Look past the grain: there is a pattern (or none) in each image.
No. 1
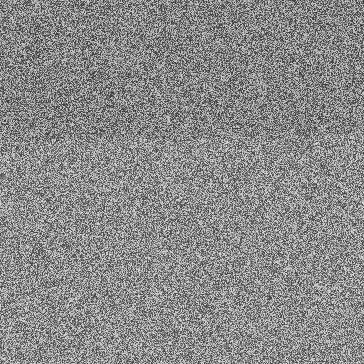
a sharp edge
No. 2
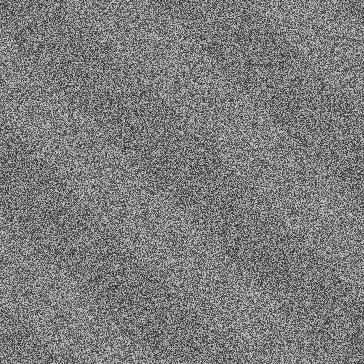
diagonal stripes
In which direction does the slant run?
top left to bottom right
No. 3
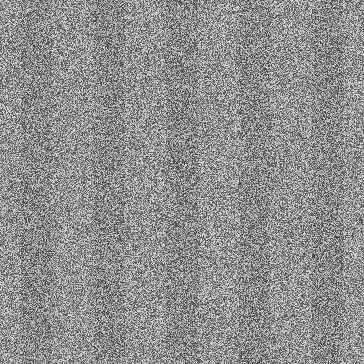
vertical stripes
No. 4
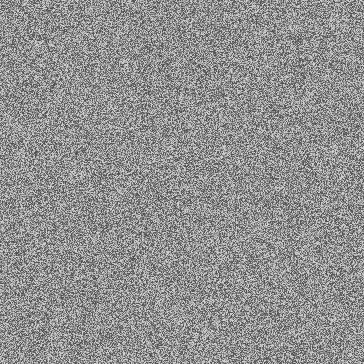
only noise
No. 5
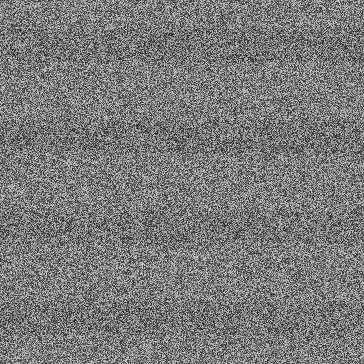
horizontal stripes
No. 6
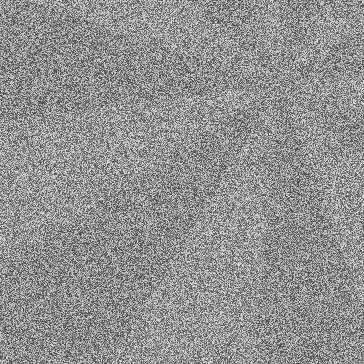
spokes from one point
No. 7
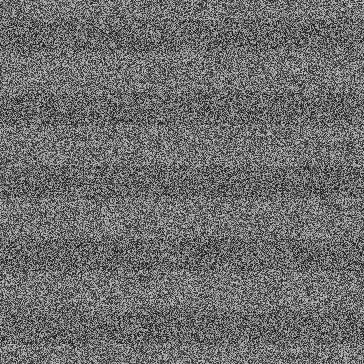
horizontal stripes
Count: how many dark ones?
5
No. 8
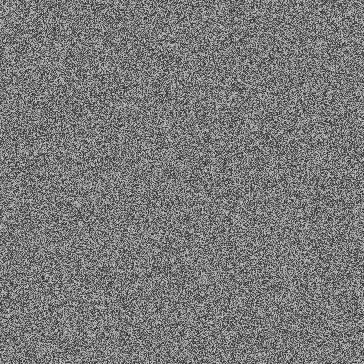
only noise
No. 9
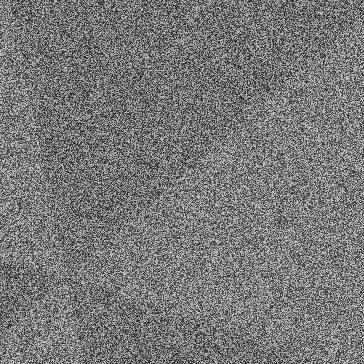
spokes from one point
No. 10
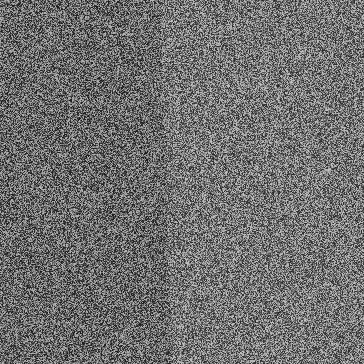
a sharp edge
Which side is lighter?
right
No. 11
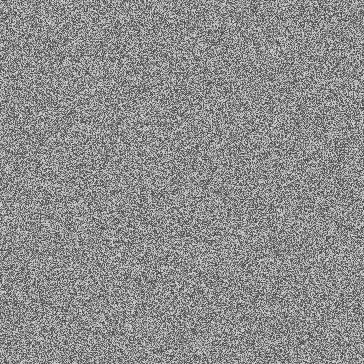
only noise
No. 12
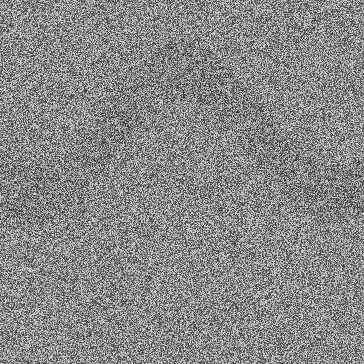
a wavy band
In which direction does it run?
left to right
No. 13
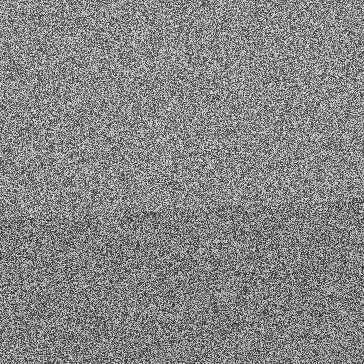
a sharp edge
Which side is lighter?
top
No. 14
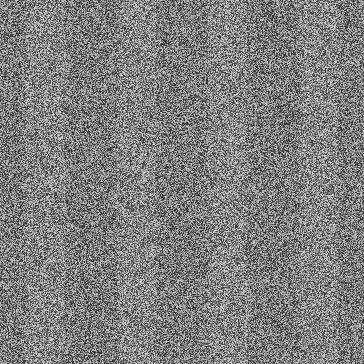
vertical stripes
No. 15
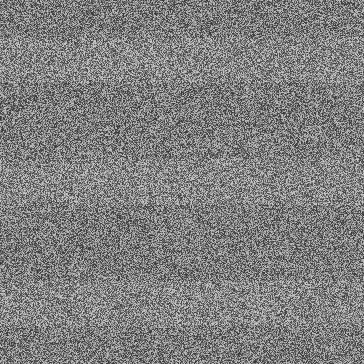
horizontal stripes
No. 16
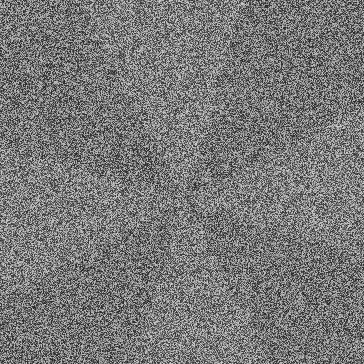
spokes from one point
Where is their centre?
centre
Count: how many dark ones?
4
